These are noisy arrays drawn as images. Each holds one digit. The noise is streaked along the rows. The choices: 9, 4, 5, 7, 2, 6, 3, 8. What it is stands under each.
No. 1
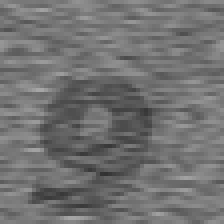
9
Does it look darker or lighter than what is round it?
darker
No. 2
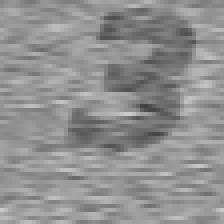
3
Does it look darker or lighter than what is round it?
darker
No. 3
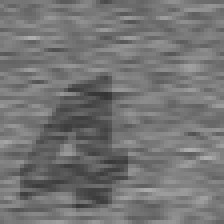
4
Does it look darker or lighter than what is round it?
darker
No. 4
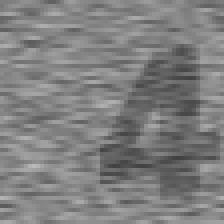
4
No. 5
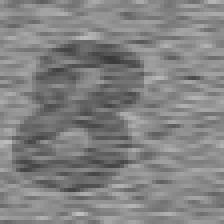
8
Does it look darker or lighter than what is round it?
darker
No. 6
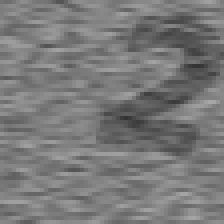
2
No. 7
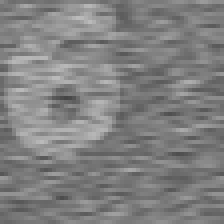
6
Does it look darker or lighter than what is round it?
lighter
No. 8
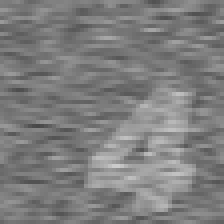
4
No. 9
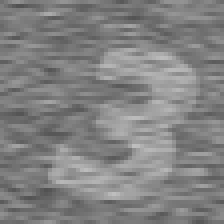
3
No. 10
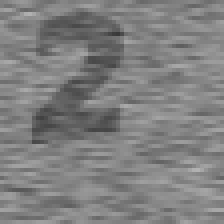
2
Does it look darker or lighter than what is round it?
darker
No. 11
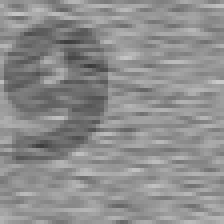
9
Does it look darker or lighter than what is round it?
darker
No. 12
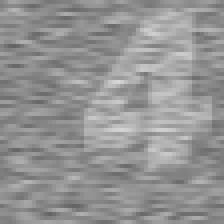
4
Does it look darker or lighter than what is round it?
lighter
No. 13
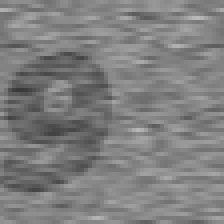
9
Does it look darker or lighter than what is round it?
darker
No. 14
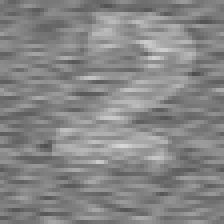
2
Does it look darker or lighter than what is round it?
lighter
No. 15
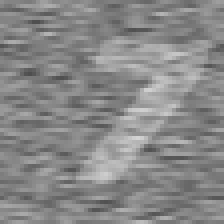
7
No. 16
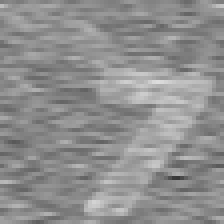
7
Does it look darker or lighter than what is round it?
lighter
